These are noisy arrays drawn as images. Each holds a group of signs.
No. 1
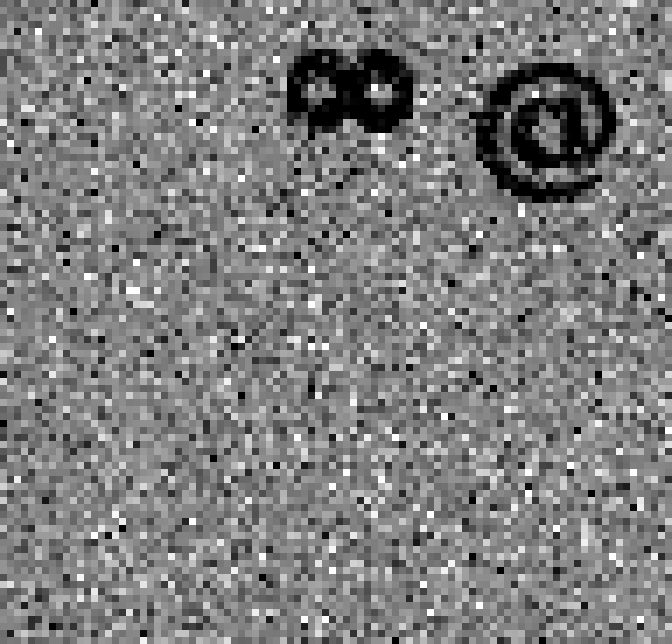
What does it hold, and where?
top middle: dark infinity sign; top right: dark at sign
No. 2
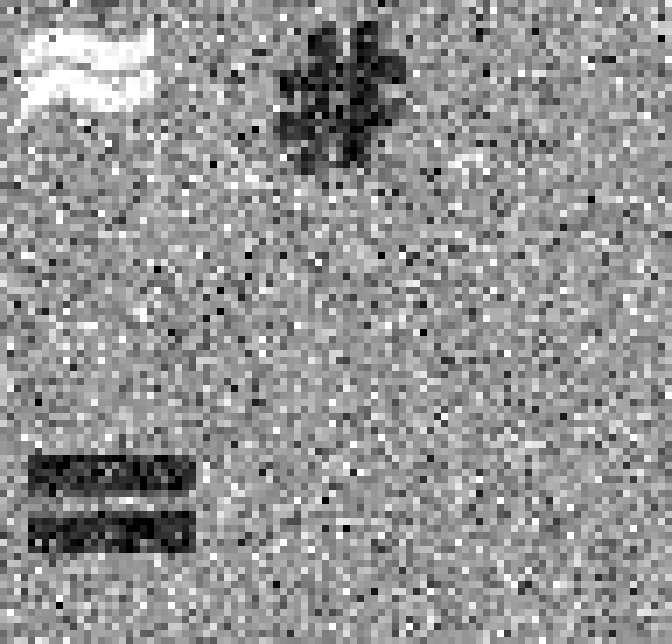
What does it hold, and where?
top left: light approximately sign; top middle: dark hash sign; bottom left: dark equals sign
